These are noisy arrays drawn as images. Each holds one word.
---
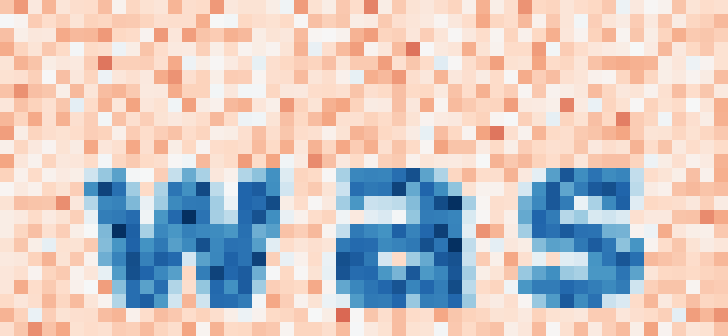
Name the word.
was
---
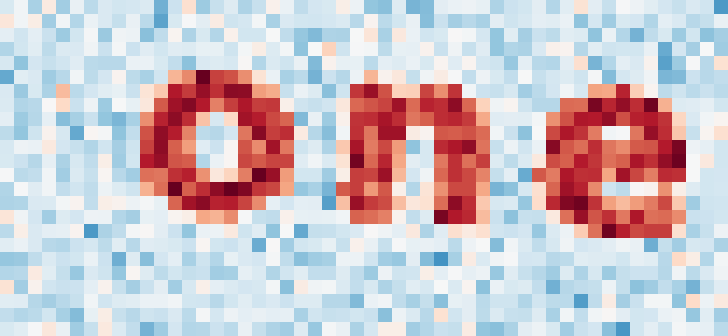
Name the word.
one
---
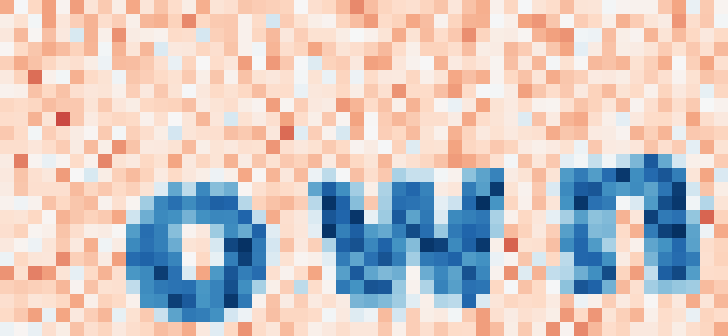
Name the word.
own
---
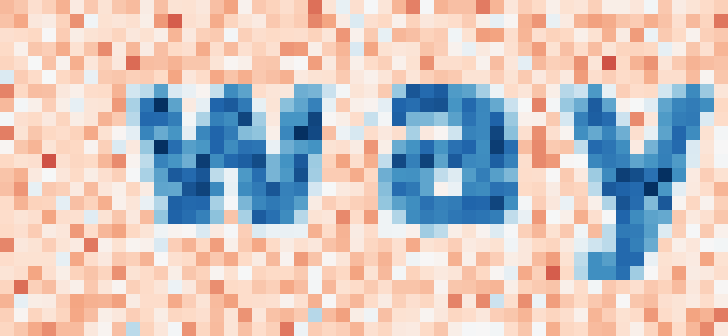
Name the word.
way
